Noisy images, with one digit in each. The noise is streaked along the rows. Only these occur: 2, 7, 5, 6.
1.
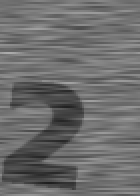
dark 2
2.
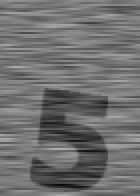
dark 5
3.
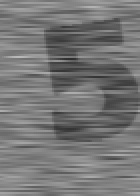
dark 5
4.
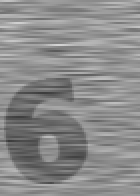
dark 6
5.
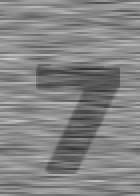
dark 7
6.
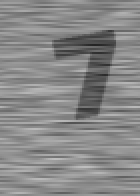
dark 7
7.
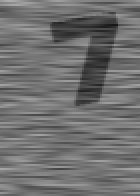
dark 7
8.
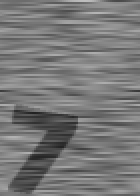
dark 7
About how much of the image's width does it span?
half
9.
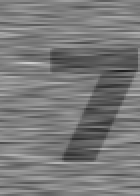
dark 7
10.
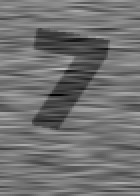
dark 7
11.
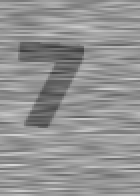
dark 7
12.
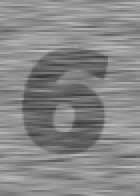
dark 6
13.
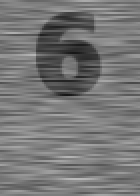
dark 6
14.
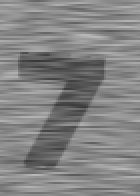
dark 7
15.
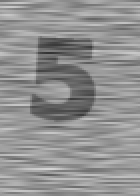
dark 5
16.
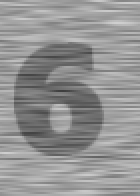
dark 6
